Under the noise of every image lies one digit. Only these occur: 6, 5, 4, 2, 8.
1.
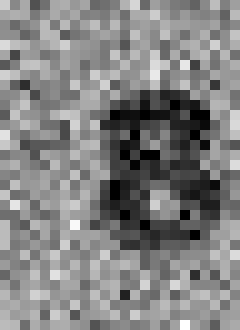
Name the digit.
8
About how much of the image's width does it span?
half
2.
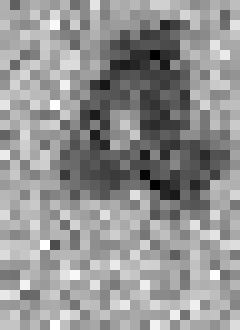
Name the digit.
4
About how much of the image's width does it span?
two thirds
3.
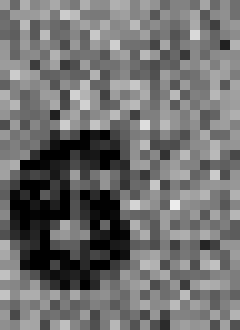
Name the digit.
6
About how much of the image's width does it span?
half
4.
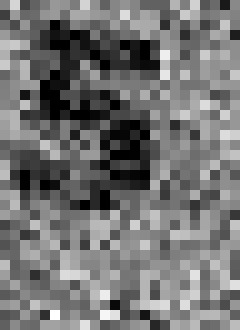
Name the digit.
5
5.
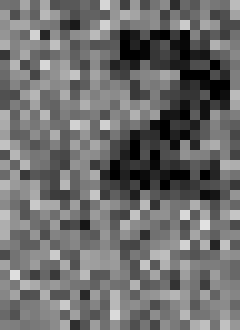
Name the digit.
2
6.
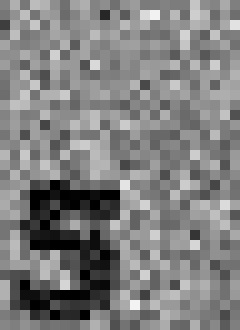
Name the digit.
5
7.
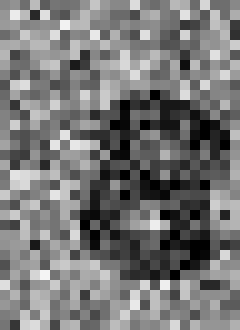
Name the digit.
8
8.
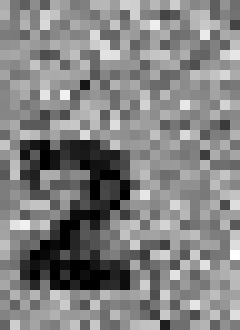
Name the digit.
2
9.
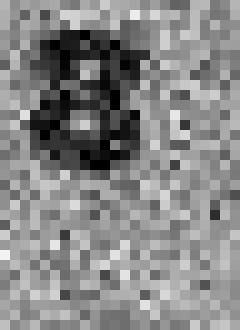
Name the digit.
8
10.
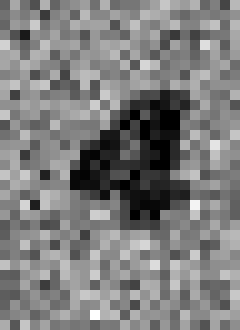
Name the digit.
4
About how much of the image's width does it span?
half
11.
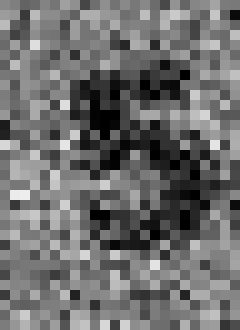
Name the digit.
5
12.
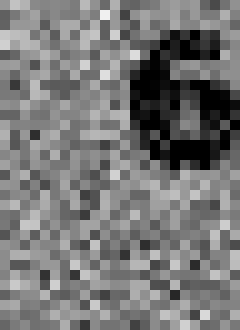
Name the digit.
6
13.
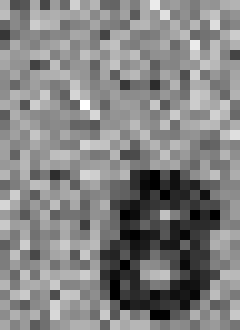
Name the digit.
8
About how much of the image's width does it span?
half
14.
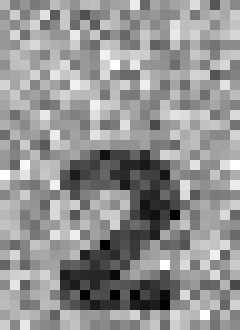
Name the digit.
2
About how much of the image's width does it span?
half
